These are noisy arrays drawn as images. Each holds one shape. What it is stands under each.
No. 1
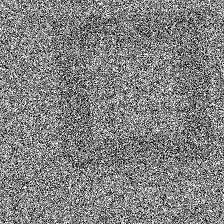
square frame
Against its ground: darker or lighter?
darker
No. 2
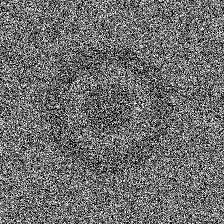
bullseye
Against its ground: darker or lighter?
darker
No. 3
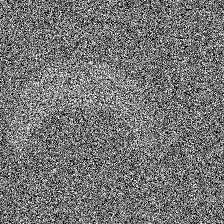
crescent
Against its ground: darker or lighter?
lighter
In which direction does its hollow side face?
down
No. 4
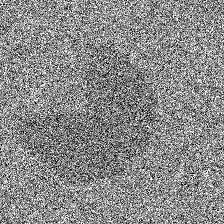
disc with a wedge cut out
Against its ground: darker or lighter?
darker
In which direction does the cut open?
up and left
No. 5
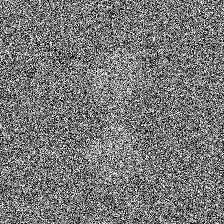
dumbbell
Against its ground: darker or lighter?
lighter
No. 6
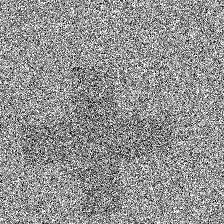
cross
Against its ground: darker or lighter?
darker
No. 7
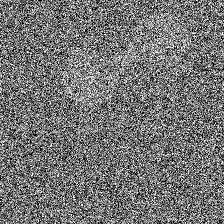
dumbbell
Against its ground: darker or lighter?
lighter
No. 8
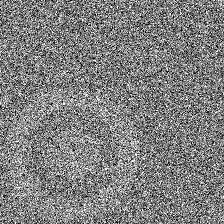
bullseye
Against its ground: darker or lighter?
lighter
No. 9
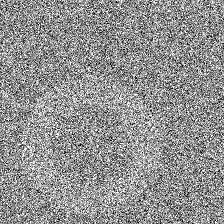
ring
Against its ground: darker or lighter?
lighter
